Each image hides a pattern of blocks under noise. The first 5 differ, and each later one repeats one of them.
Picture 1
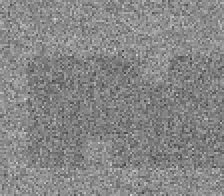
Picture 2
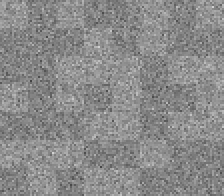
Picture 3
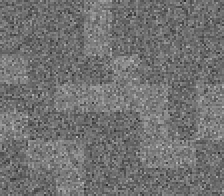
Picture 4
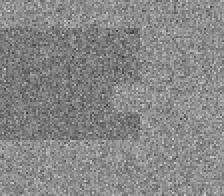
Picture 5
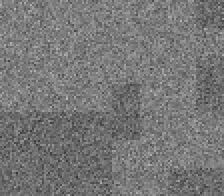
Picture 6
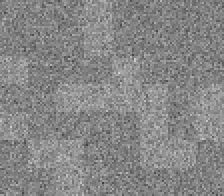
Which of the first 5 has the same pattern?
3
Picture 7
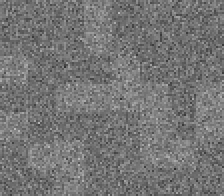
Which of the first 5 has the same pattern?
3
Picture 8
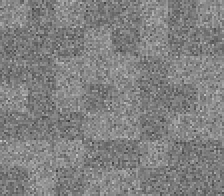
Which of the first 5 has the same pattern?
2
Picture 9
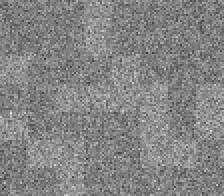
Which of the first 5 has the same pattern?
3
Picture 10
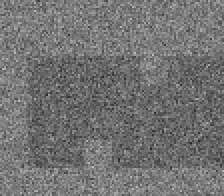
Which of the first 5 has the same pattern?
1
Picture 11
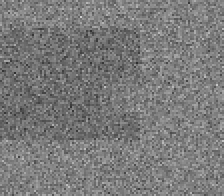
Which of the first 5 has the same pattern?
4
